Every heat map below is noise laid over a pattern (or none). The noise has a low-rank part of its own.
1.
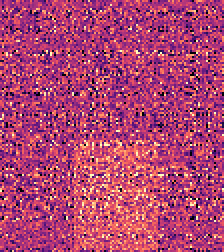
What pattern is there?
one block
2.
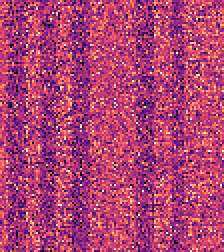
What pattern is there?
bands of columns
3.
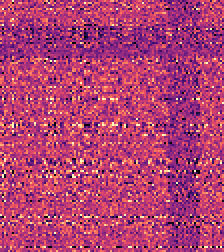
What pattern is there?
bands of rows crossing bands of columns
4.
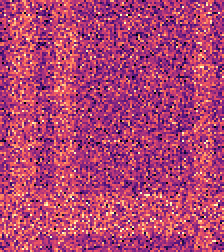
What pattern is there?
bands of rows crossing bands of columns
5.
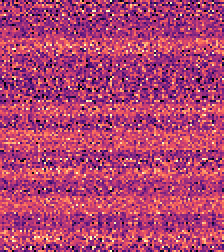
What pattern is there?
bands of rows
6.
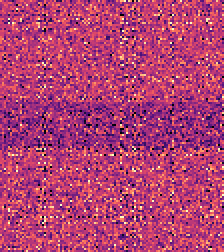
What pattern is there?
one band of rows
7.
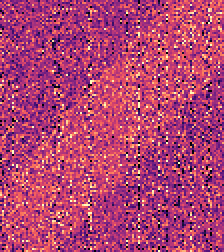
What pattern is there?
a diagonal band
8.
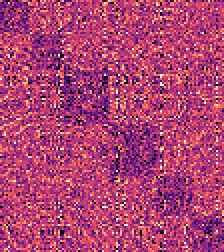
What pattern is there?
blocks along the diagonal
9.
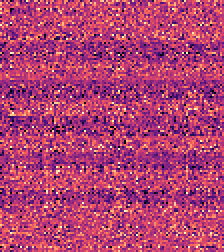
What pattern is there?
bands of rows
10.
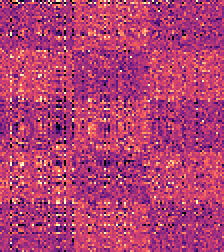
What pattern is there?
a checkerboard
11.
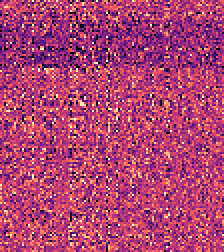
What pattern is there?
one band of rows
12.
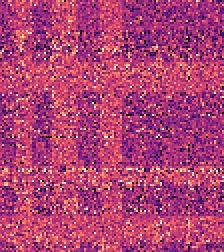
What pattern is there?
bands of rows crossing bands of columns
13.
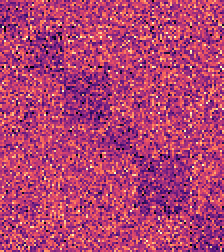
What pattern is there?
blocks along the diagonal
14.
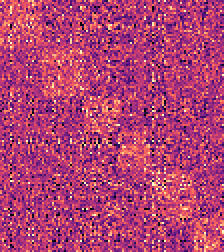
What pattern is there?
blocks along the diagonal
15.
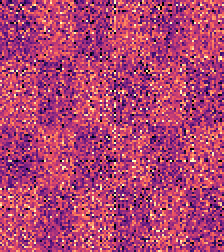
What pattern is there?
a checkerboard
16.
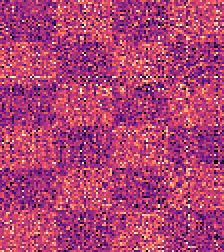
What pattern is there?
a checkerboard
